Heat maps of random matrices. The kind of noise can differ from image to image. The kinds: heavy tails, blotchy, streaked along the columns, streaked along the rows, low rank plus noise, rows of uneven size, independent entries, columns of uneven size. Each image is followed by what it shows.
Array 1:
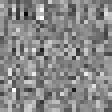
low rank plus noise
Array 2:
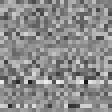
rows of uneven size
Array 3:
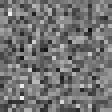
low rank plus noise
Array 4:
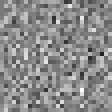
low rank plus noise
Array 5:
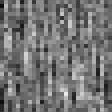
streaked along the columns
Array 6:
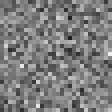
low rank plus noise
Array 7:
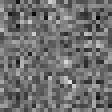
low rank plus noise
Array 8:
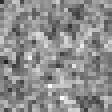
blotchy
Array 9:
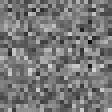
low rank plus noise
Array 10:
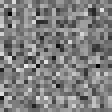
low rank plus noise
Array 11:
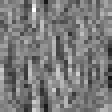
streaked along the columns
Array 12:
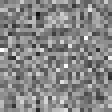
low rank plus noise
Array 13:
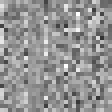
columns of uneven size
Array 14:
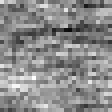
streaked along the rows
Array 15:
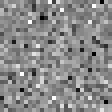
heavy tails
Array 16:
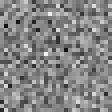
low rank plus noise
